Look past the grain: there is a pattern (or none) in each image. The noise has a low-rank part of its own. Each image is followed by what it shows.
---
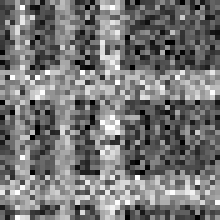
bands of rows crossing bands of columns
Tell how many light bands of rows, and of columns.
2 and 3
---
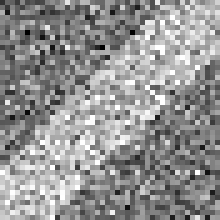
a diagonal band
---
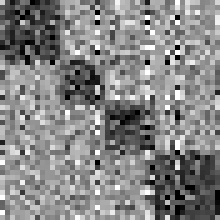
blocks along the diagonal
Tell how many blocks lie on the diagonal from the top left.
4
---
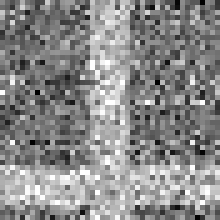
bands of rows crossing bands of columns
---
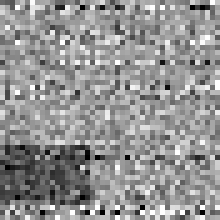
one block
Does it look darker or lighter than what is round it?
darker
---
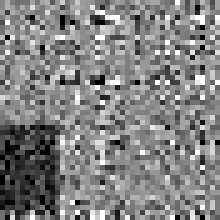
one block
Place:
bottom left
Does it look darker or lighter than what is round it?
darker
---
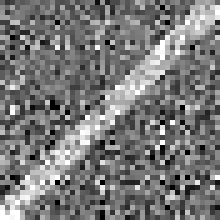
a diagonal band
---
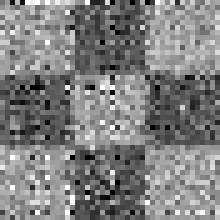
a checkerboard
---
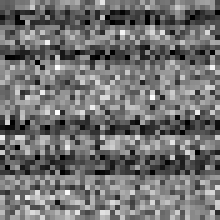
bands of rows
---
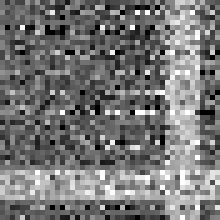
bands of rows crossing bands of columns
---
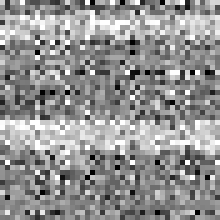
bands of rows
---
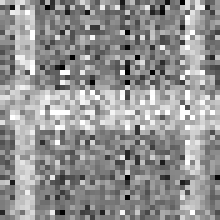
bands of rows crossing bands of columns
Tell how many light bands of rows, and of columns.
1 and 2
